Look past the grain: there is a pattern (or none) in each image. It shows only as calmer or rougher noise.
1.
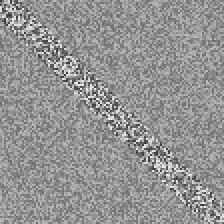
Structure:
a diagonal band
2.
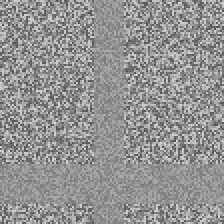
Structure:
bands of rows crossing bands of columns
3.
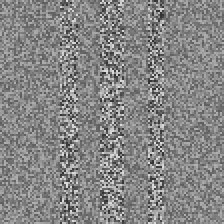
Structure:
bands of columns
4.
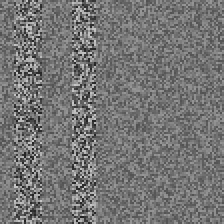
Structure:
bands of columns
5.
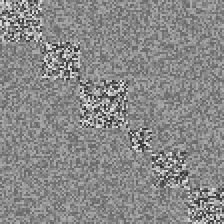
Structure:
blocks along the diagonal
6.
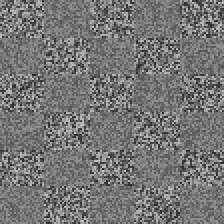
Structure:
a checkerboard
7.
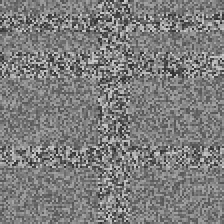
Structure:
bands of rows crossing bands of columns
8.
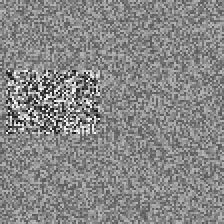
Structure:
one block
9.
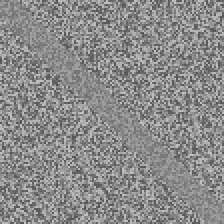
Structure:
a diagonal band
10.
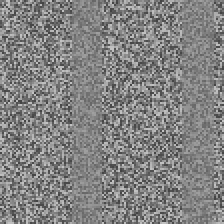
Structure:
bands of columns
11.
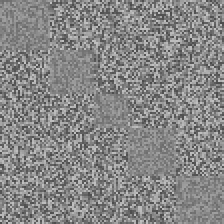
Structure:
blocks along the diagonal
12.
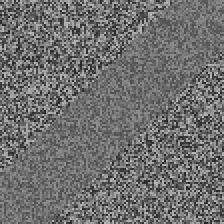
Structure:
a diagonal band
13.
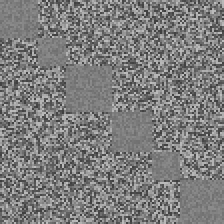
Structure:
blocks along the diagonal
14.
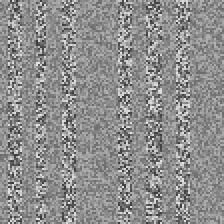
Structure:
bands of columns
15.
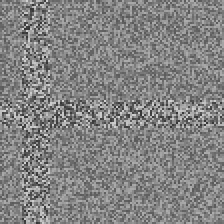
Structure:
bands of rows crossing bands of columns
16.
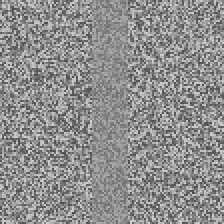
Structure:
one band of columns
